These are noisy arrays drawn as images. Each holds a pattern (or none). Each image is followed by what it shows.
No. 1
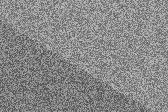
a sharp edge
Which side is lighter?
top right
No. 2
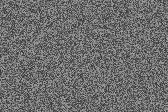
only noise
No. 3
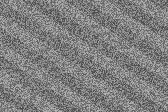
diagonal stripes
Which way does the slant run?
top left to bottom right
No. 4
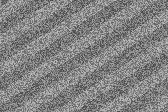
diagonal stripes
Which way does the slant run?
bottom left to top right
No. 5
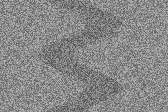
a wavy band
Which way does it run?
top to bottom
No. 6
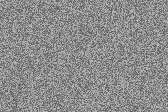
only noise
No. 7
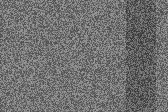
one vertical stripe
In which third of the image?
right
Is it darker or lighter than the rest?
darker
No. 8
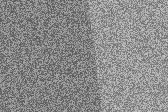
a sharp edge
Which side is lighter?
right
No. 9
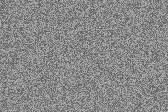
only noise
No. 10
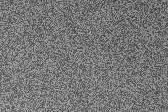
a smooth slope
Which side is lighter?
bottom left
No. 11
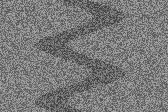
a wavy band
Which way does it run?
top to bottom
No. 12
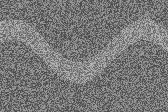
a wavy band
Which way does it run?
left to right
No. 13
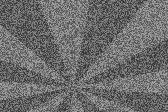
spokes from one point
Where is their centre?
bottom middle
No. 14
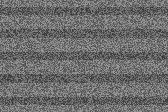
horizontal stripes
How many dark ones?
5
